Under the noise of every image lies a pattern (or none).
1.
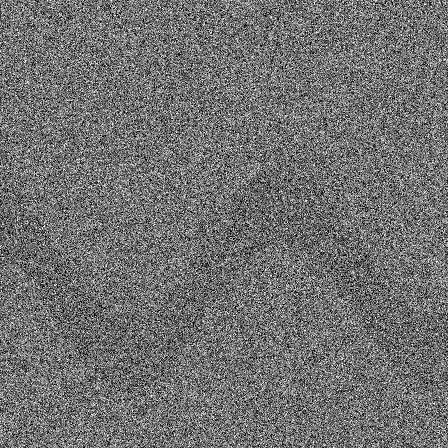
a wavy band
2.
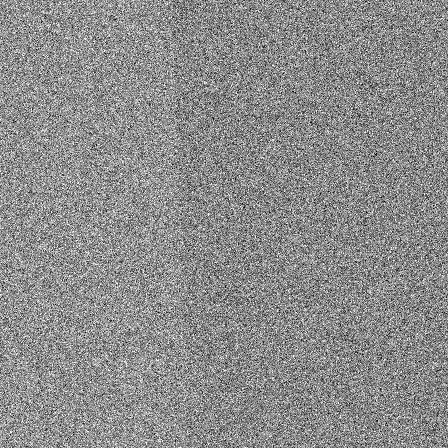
a sharp edge
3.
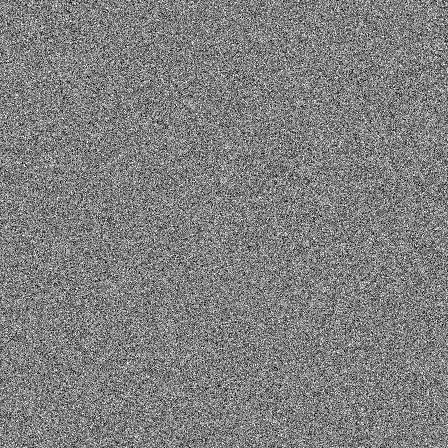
only noise
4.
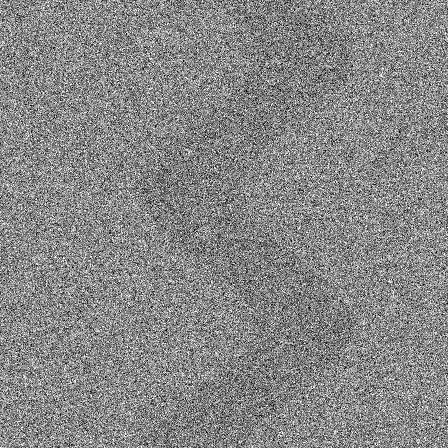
a wavy band
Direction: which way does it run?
top to bottom
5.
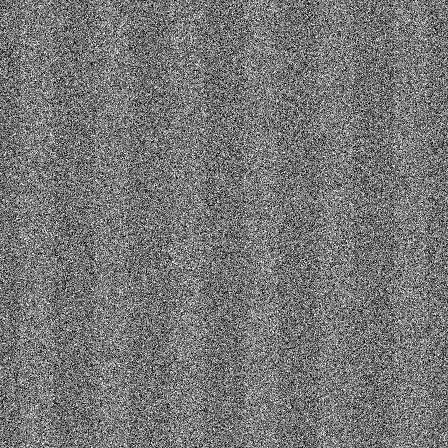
vertical stripes
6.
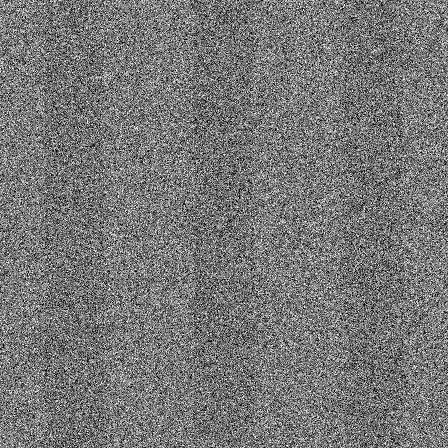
vertical stripes
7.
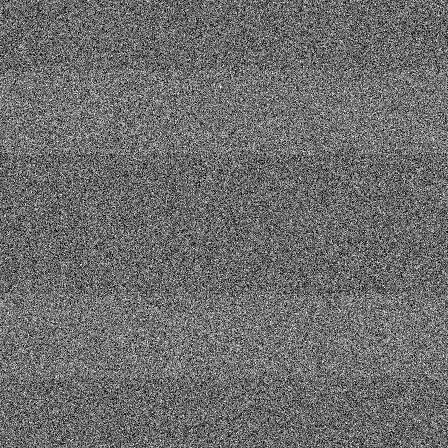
horizontal stripes
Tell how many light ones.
2
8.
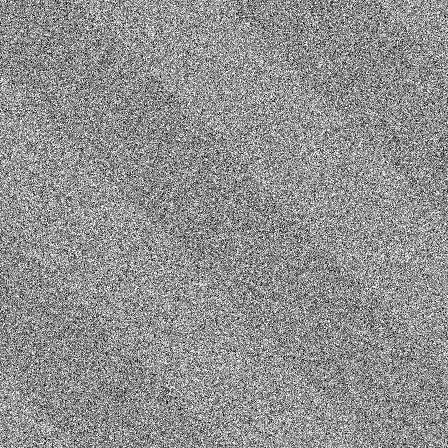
diagonal stripes
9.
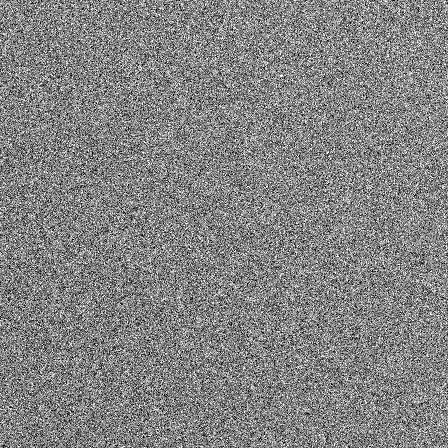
a smooth slope
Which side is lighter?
top right
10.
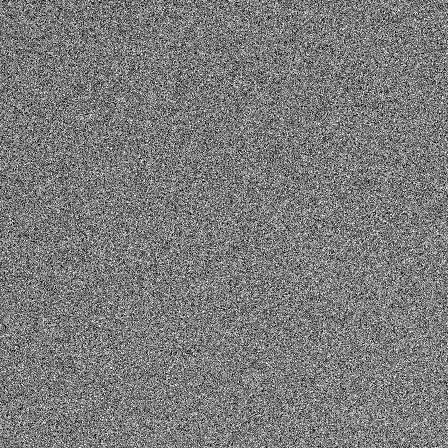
a smooth slope
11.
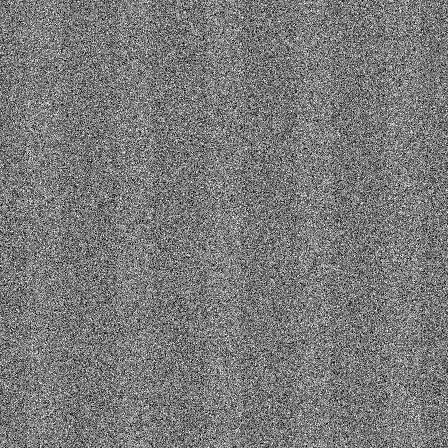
vertical stripes
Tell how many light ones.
5
